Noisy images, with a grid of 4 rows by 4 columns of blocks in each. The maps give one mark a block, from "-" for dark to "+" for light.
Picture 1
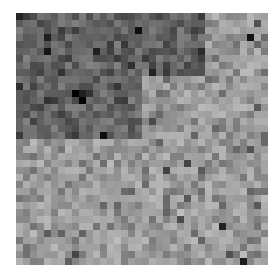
- - - +
- - + +
+ + + +
+ + + +
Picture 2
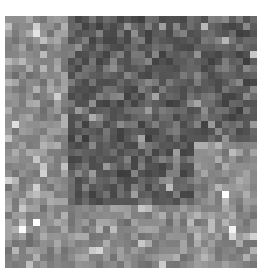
+ - - -
+ - - -
+ - - +
+ + + +
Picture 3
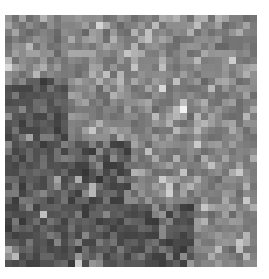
+ + + +
- + + +
- - + +
- - - +
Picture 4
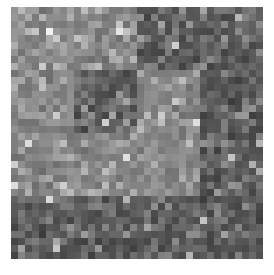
+ + - -
+ - + -
+ + + -
- - - -
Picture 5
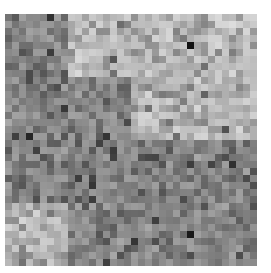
- + + +
- - + +
- - - -
+ - - -
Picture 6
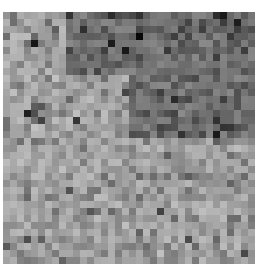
+ - - -
+ + - -
+ + + +
+ + + +
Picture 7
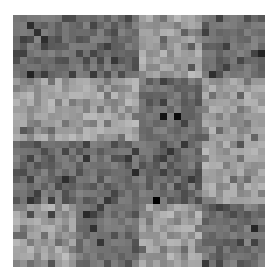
- - + -
+ + - +
- - - +
+ - + -
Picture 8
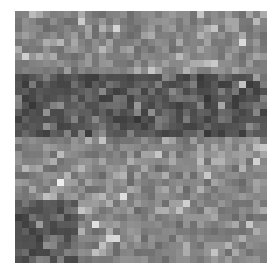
+ + + +
- - - -
+ + + +
- + + +
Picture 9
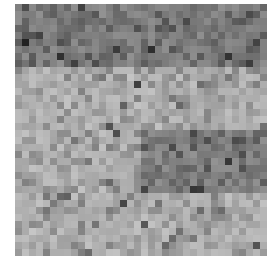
- - - -
+ + + +
+ + - -
+ + + +
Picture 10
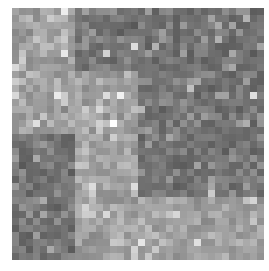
+ - - -
+ + - -
- + - -
- + + +
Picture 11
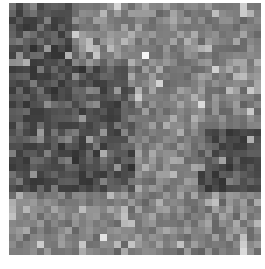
- + + +
- - + +
- - + -
+ + + +
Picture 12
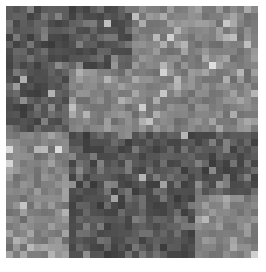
- - + +
- + + +
+ - - -
+ - - +
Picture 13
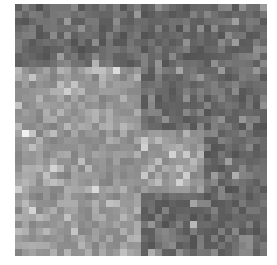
- - - -
+ + - -
+ + + -
+ + - -
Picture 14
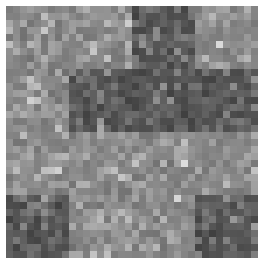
+ + - +
+ - - -
+ + + +
- + + -
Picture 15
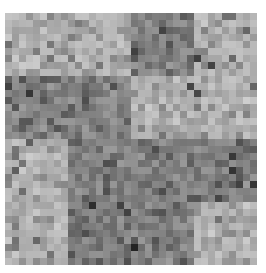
+ + - +
- - + +
+ - - -
+ - - +
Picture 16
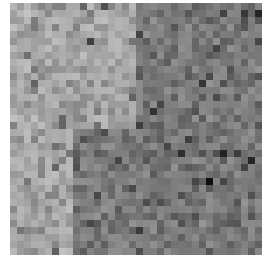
+ + - -
+ + - -
+ - - -
+ - - -
